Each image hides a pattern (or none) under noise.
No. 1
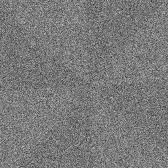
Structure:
spokes from one point
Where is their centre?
centre
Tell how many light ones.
4
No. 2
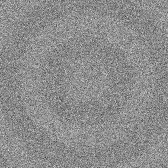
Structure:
rings round one point
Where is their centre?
centre
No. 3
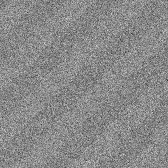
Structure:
diagonal stripes
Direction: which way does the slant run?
bottom left to top right
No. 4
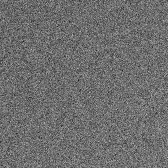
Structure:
a smooth slope
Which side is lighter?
bottom right
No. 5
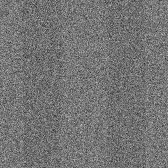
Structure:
vertical stripes
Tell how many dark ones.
2
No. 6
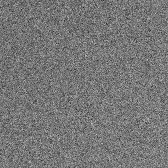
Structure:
a smooth slope
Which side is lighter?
bottom right
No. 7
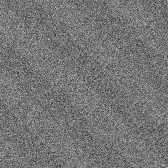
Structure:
diagonal stripes
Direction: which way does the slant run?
top left to bottom right
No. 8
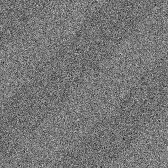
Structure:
diagonal stripes
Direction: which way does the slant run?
bottom left to top right
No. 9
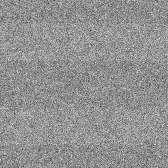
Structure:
horizontal stripes
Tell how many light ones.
2
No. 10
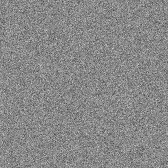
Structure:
only noise
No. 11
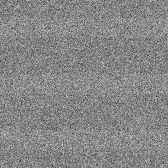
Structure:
horizontal stripes
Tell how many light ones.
3
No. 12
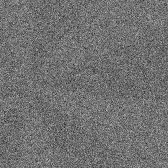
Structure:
spokes from one point
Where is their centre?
middle left
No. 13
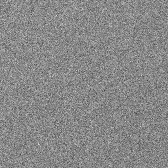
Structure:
a smooth slope
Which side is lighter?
top left
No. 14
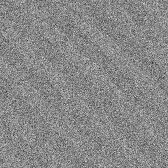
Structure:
diagonal stripes
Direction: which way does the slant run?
top left to bottom right
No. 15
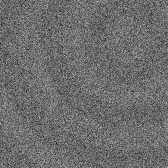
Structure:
rings round one point
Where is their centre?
top right
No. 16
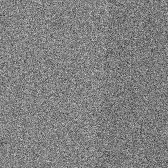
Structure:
a sharp edge
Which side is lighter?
left
